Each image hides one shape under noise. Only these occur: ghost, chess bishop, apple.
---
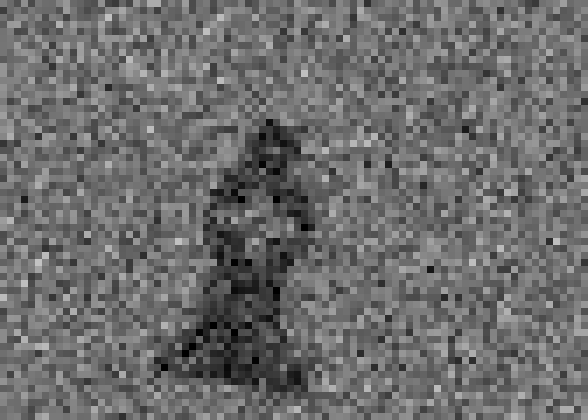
chess bishop
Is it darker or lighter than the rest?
darker
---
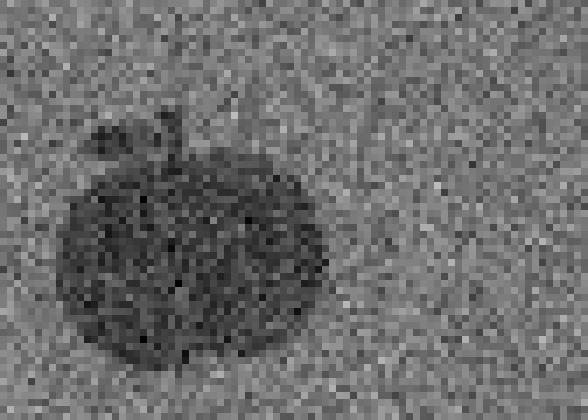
apple
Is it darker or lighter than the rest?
darker
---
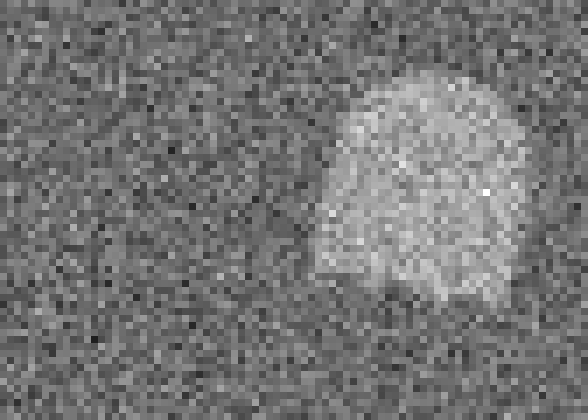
ghost
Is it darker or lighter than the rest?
lighter
